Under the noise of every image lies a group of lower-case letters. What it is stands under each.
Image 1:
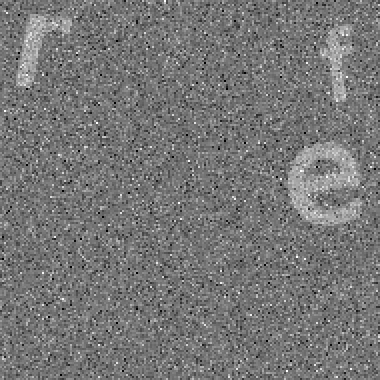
top left: r; top right: f; middle right: e
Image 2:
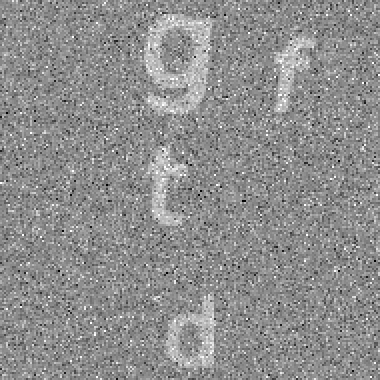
top middle: g; top right: f; centre: t; bottom middle: d
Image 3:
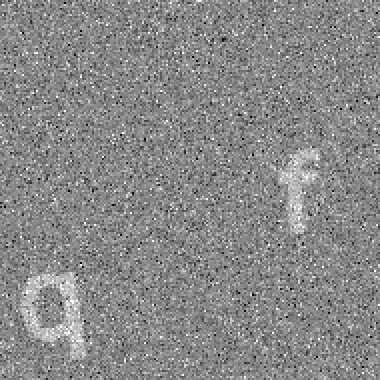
middle right: f; bottom left: q
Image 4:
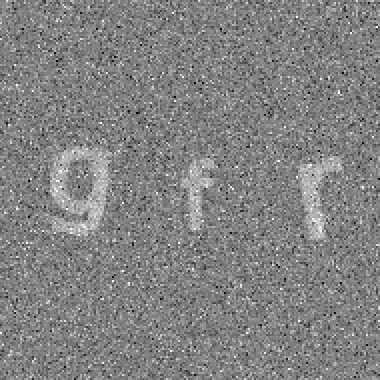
middle left: g; centre: f; middle right: r
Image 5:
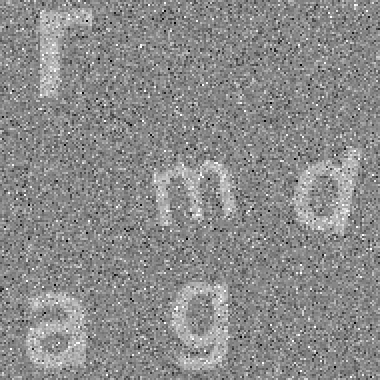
top left: r; centre: m; middle right: d; bottom left: a; bottom middle: g
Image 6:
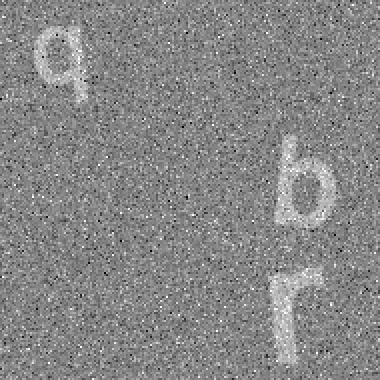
top left: q; middle right: b; bottom right: r
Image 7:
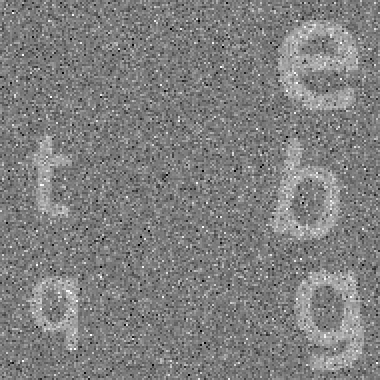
top right: e; middle left: t; middle right: b; bottom left: q; bottom right: g
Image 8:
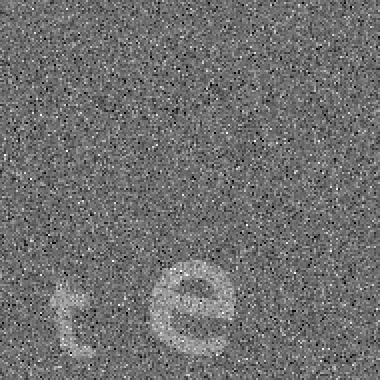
bottom left: t; bottom middle: e
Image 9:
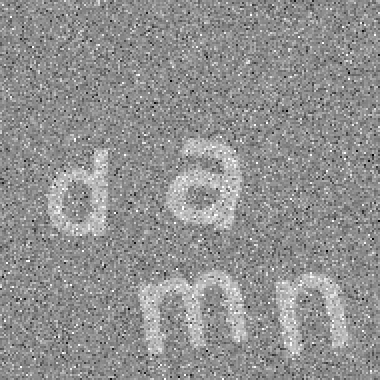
middle left: d; centre: a; bottom middle: m; bottom right: n
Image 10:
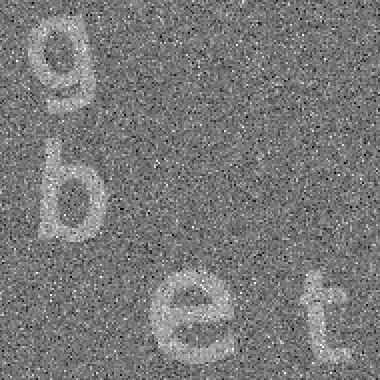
top left: g; middle left: b; bottom middle: e; bottom right: t
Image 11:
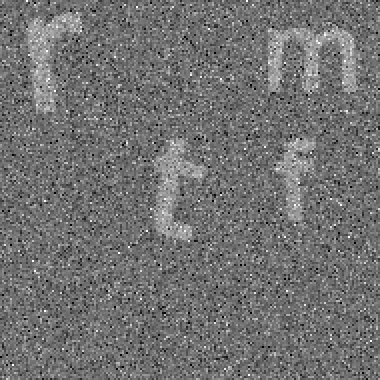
top left: r; top right: m; centre: t; middle right: f
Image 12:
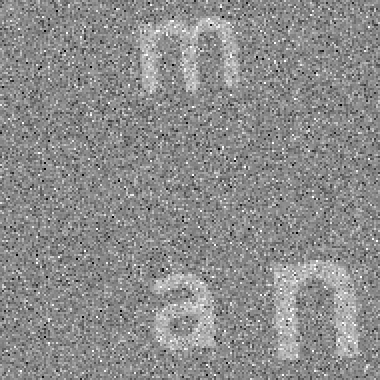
top middle: m; bottom middle: a; bottom right: n
